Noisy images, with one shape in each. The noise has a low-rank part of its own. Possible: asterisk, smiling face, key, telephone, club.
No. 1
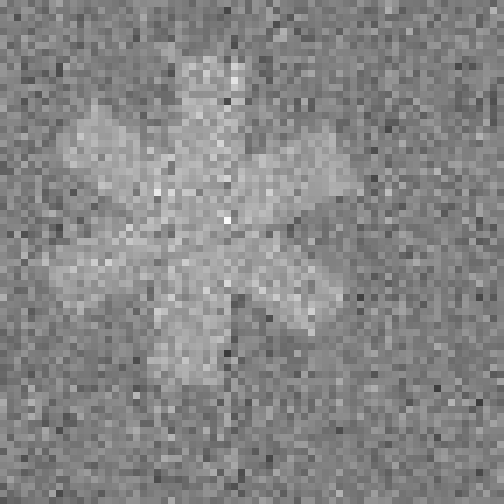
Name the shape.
asterisk
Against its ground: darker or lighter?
lighter
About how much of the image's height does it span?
two thirds
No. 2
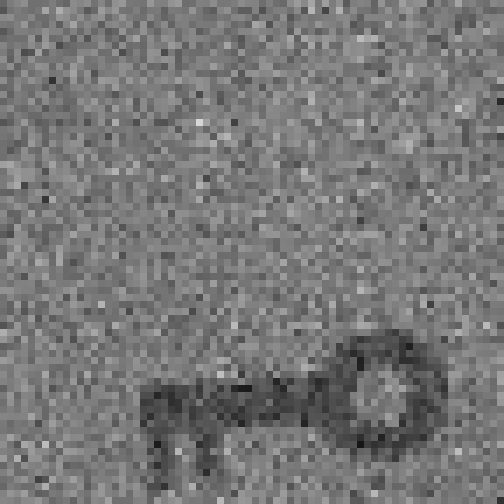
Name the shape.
key
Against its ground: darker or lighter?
darker
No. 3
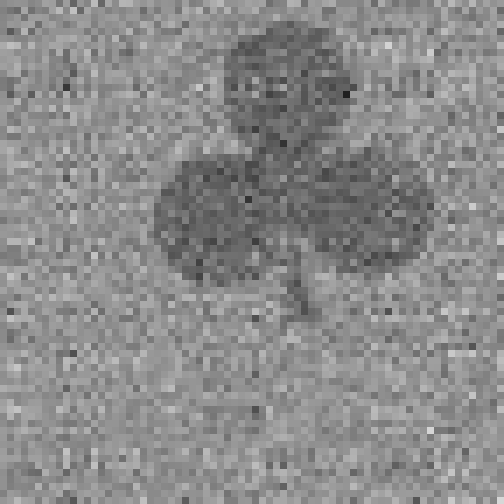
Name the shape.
club
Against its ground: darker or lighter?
darker
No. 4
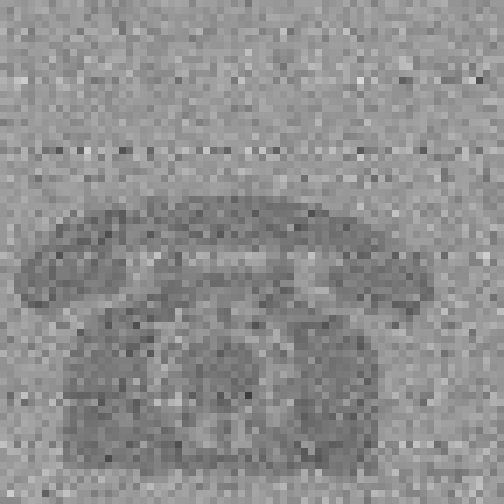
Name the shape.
telephone
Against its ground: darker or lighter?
darker
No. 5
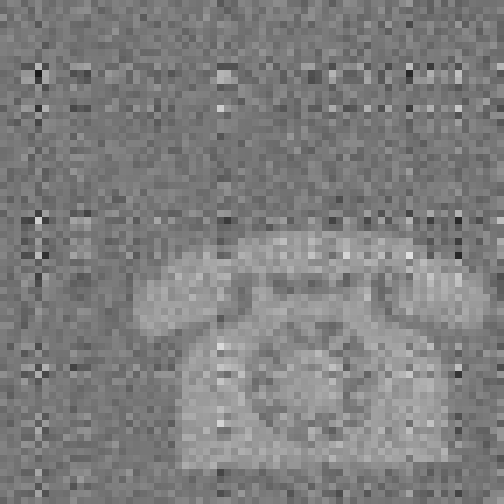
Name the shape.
telephone
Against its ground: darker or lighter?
lighter
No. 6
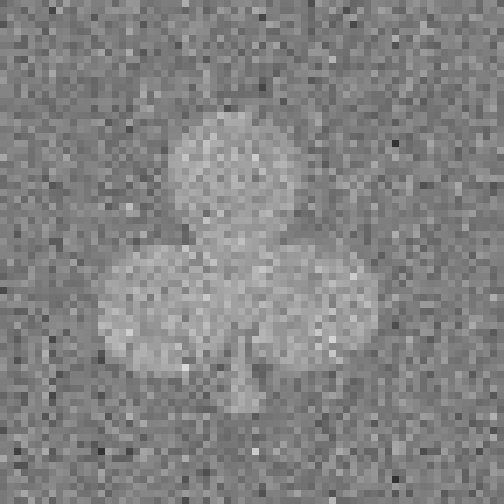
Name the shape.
club
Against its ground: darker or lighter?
lighter
